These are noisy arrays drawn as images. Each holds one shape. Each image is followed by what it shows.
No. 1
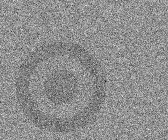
bullseye
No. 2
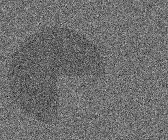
disc with a wedge cut out
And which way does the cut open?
down and right
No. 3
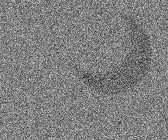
crescent
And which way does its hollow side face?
up and left
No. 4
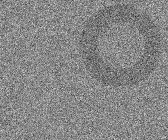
ring
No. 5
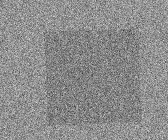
square
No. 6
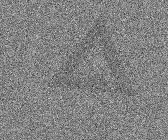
triangle frame
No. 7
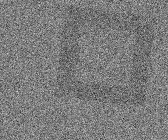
square frame
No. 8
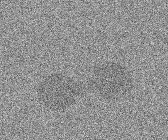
dumbbell
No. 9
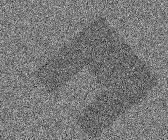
square with a notch
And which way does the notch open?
down and left
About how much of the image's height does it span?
nearly all
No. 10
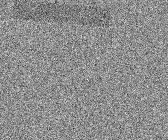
bar
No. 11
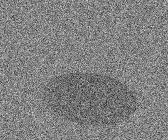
ellipse
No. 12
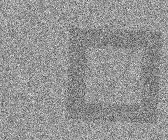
square frame
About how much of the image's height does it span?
two thirds
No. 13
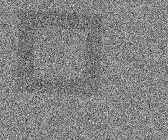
square frame
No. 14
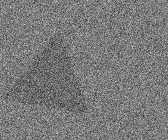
triangle
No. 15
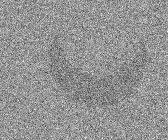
crescent
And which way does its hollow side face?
up
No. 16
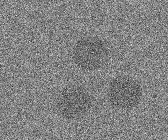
three dots
